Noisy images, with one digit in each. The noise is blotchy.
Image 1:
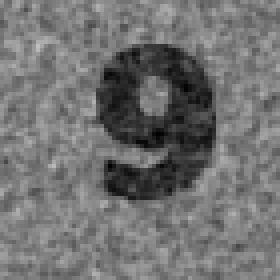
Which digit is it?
9
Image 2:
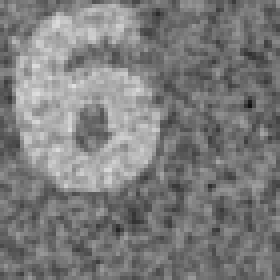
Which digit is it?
6
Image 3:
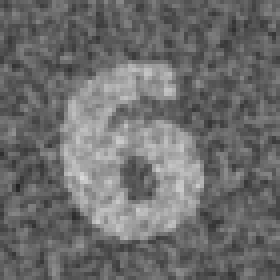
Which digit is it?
6
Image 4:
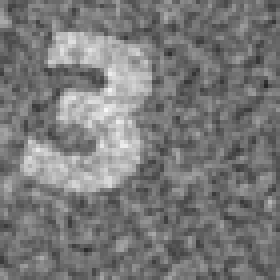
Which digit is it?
3
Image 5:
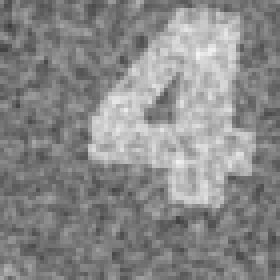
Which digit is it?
4
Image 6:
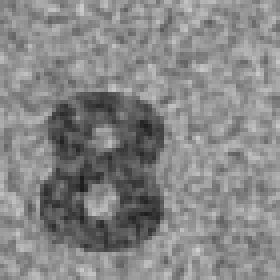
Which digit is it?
8
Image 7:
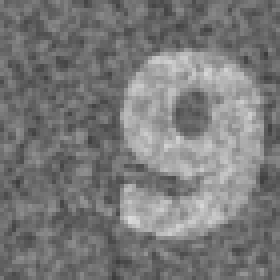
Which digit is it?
9
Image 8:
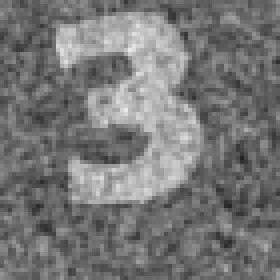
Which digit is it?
3
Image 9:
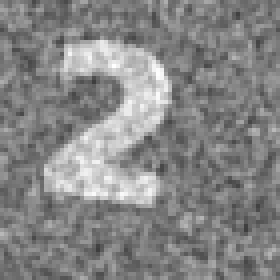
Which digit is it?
2
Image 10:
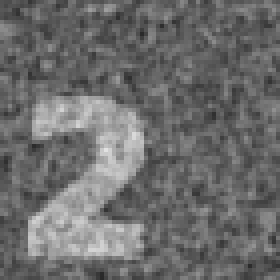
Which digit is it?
2
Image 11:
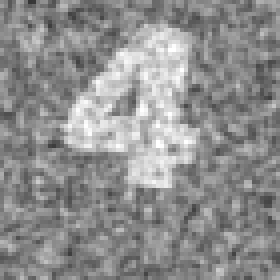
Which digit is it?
4
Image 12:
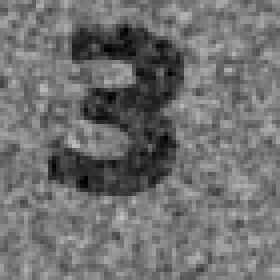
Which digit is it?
3
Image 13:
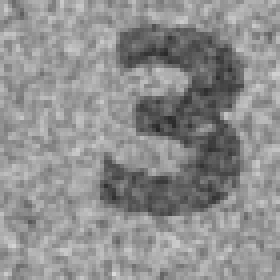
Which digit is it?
3
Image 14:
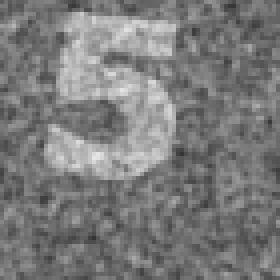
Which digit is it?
5
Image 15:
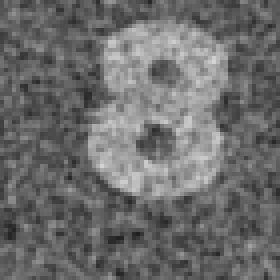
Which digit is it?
8
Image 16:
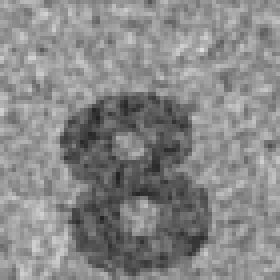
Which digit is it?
8
